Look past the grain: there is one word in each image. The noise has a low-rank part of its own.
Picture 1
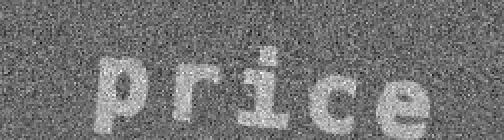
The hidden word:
price
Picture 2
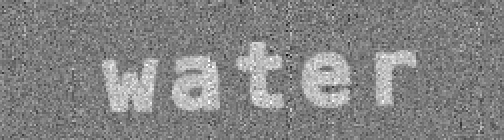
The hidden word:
water
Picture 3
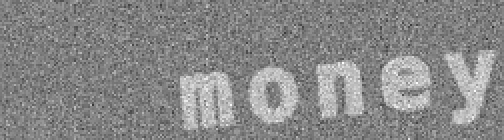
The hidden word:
money
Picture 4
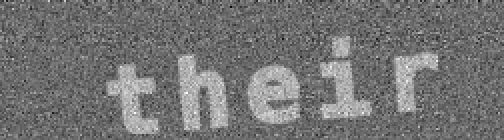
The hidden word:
their
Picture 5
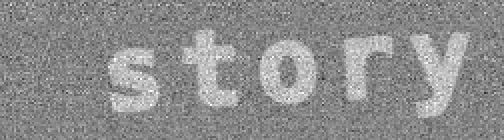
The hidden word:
story
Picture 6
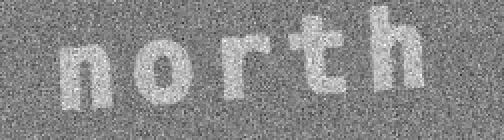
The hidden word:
north
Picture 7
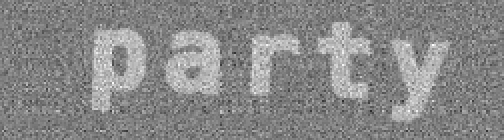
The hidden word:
party
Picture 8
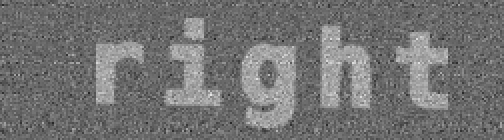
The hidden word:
right
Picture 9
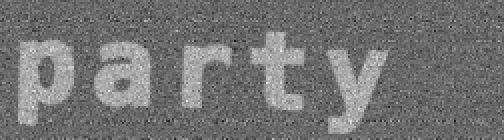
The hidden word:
party
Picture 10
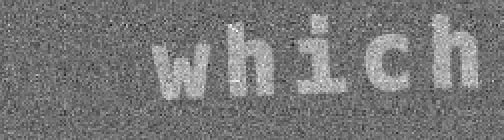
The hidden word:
which
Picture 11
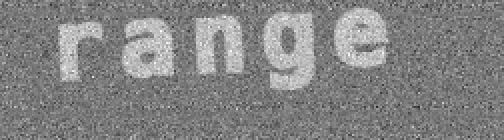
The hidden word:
range
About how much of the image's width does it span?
two thirds
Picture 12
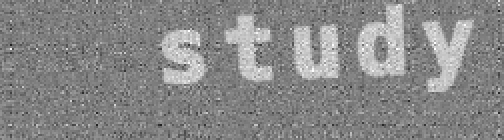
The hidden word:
study
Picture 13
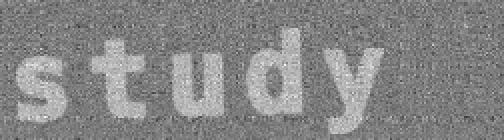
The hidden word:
study
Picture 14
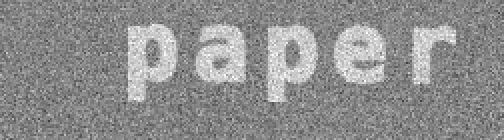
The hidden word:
paper
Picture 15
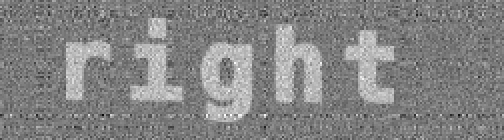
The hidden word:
right
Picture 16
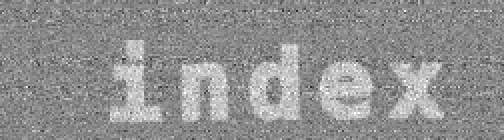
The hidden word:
index
